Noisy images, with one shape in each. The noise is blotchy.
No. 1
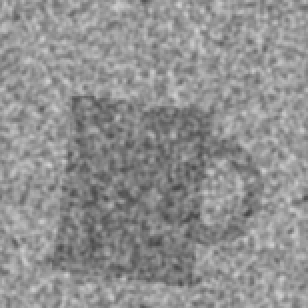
cup
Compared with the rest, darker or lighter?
darker
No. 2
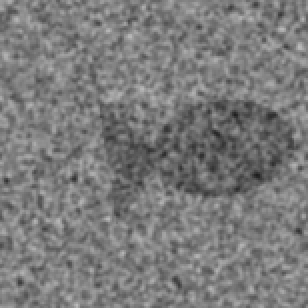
fish
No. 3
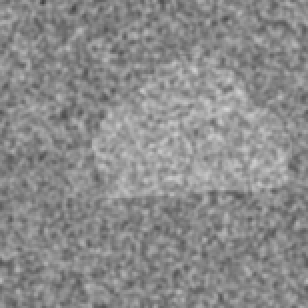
cloud
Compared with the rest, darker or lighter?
lighter
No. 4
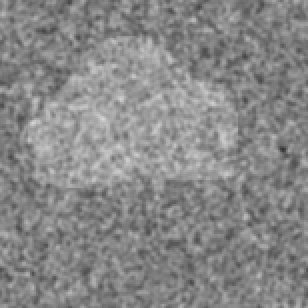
cloud
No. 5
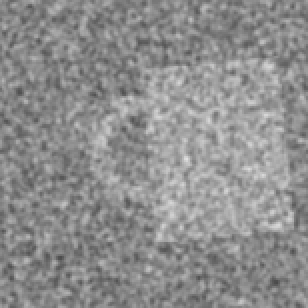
cup
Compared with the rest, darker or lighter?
lighter
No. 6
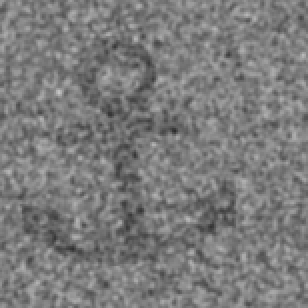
anchor
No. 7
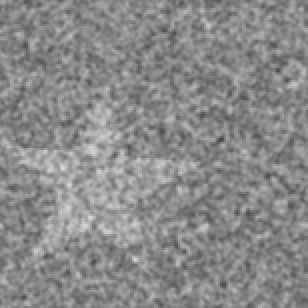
star
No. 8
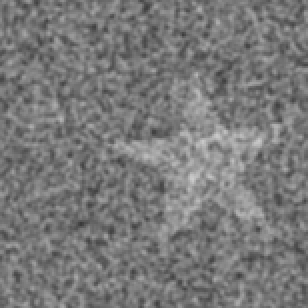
star
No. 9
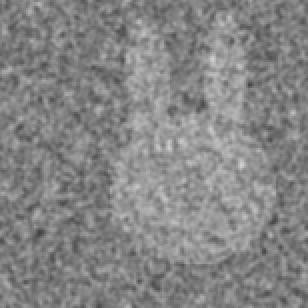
rabbit's head
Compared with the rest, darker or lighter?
lighter
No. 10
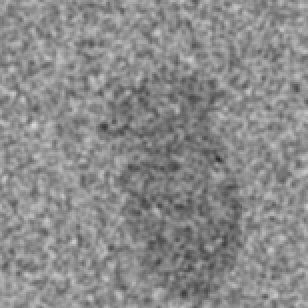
footprint
